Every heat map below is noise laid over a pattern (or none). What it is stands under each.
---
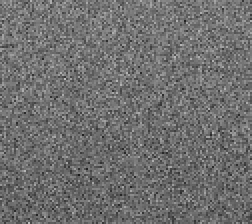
a smooth slope
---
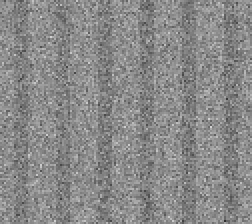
vertical stripes
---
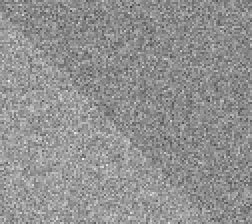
a sharp edge
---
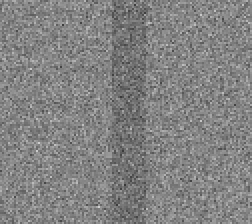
one vertical stripe
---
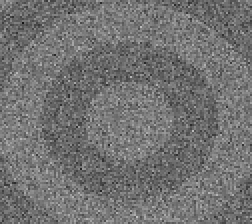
rings round one point
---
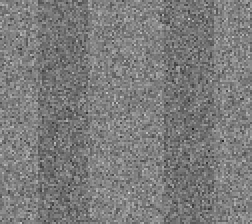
vertical stripes
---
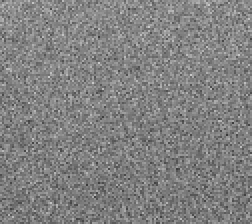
a smooth slope
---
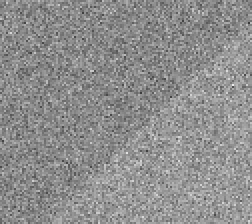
a sharp edge
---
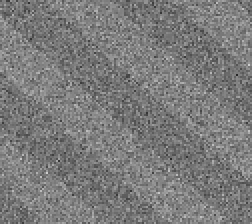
diagonal stripes
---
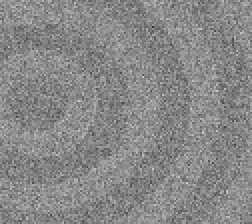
rings round one point
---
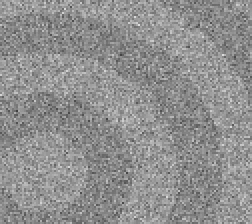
rings round one point
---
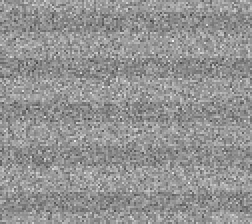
horizontal stripes
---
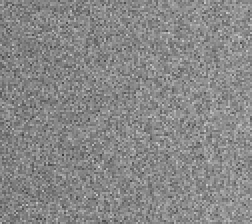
a smooth slope
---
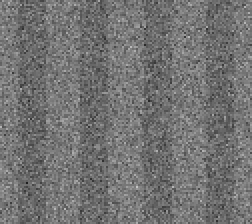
vertical stripes
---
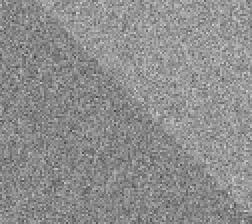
a sharp edge
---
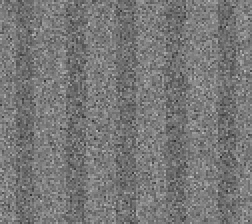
vertical stripes
